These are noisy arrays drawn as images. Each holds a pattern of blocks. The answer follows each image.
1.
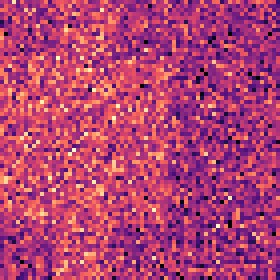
top and bottom mirror each other
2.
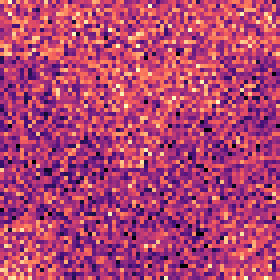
left and right mirror each other
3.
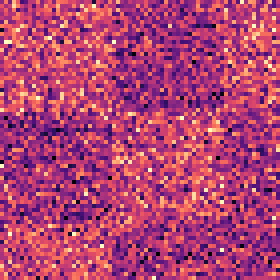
mirrored about the diagonal from the top left
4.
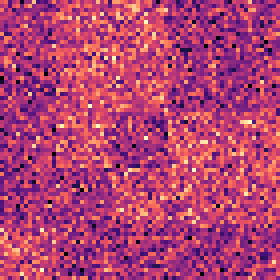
mirrored about the diagonal from the bottom left
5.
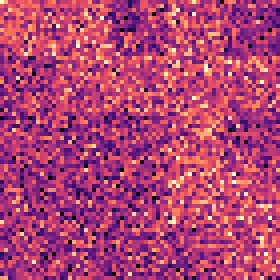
mirrored about the diagonal from the bottom left
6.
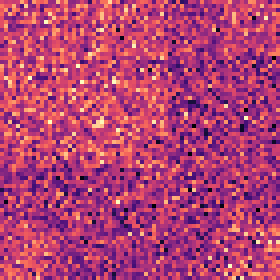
mirrored about the diagonal from the top left
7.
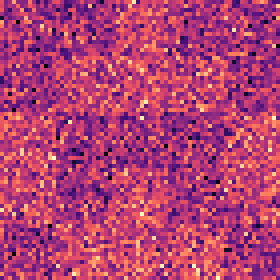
left and right mirror each other
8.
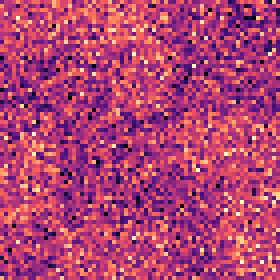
mirrored about the diagonal from the bottom left
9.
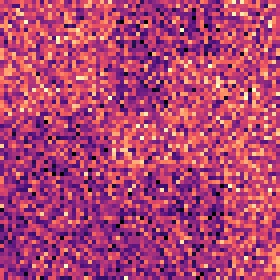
no symmetry
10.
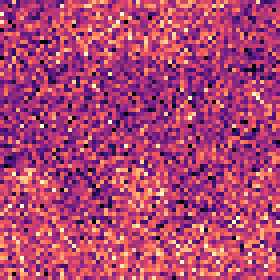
left and right mirror each other
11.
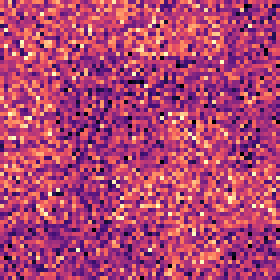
mirrored about the diagonal from the top left
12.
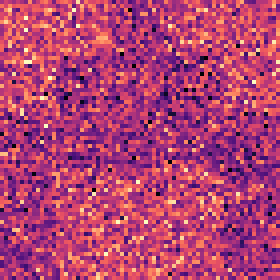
left and right mirror each other
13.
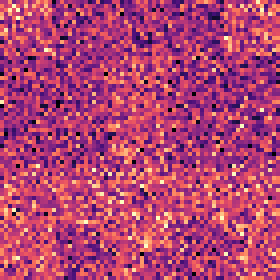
left and right mirror each other
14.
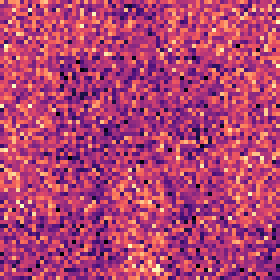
left and right mirror each other
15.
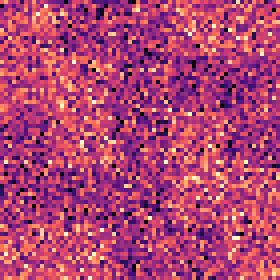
the same after a half turn
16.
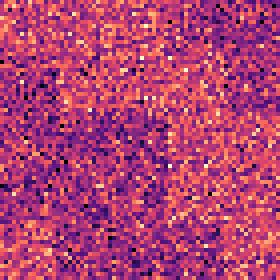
mirrored about the diagonal from the bottom left
